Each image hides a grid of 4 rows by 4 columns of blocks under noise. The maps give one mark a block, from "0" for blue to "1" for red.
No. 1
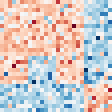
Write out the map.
1 1 1 0
1 1 1 0
1 0 1 0
0 0 0 1
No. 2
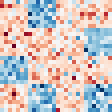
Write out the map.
1 0 1 1
1 1 1 0
0 1 1 1
1 0 1 0
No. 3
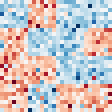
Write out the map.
0 1 0 0
1 0 0 1
1 1 0 0
1 0 1 1
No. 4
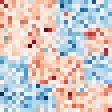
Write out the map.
1 1 0 0
1 1 0 1
0 1 1 0
0 0 1 1
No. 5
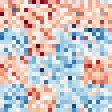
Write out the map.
1 1 1 1
0 1 0 0
1 0 0 1
0 1 0 0
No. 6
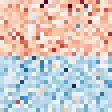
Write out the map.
1 1 1 1
1 1 1 1
0 0 0 0
0 0 0 0
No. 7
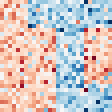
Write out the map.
1 0 0 0
1 1 0 1
1 1 0 1
1 1 0 0
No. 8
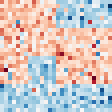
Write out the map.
1 1 0 0
1 1 1 1
1 0 1 1
0 0 0 0
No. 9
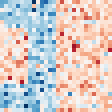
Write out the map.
0 0 1 1
1 0 1 1
1 0 1 1
0 0 1 1
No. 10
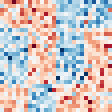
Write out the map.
1 1 0 0
0 1 0 1
0 1 0 1
1 0 1 1
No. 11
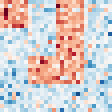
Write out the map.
1 0 1 0
0 0 1 0
0 1 1 0
0 0 0 0
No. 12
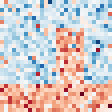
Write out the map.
0 0 0 0
0 0 1 0
0 0 1 0
1 1 1 1
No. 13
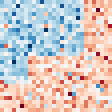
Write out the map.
0 0 0 1
0 0 0 1
0 1 1 1
1 1 1 1
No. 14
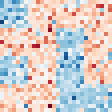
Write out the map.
0 1 1 1
1 1 0 1
0 1 0 1
1 1 0 0
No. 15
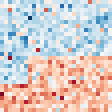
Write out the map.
0 0 0 0
0 0 0 0
0 1 1 1
1 1 1 1
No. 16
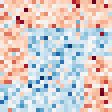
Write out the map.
1 1 1 1
1 0 0 0
1 0 0 1
0 0 0 1
